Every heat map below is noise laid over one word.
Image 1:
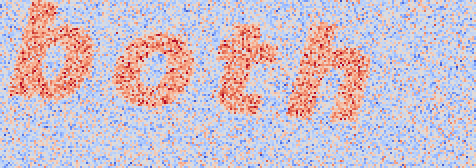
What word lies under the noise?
both
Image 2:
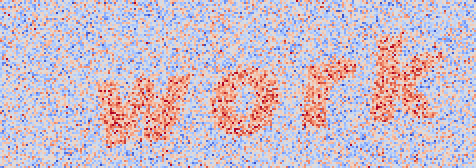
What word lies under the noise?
work
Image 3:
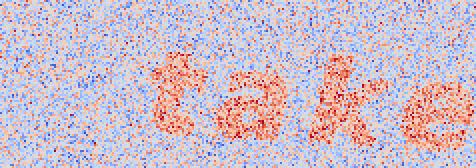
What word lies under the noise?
take
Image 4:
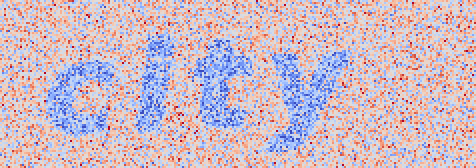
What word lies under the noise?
city
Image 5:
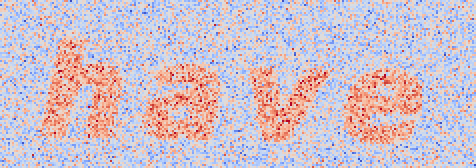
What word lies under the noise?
have
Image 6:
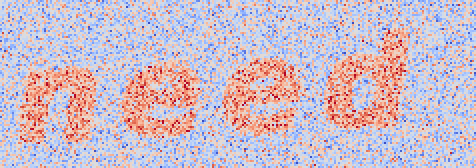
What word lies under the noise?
need
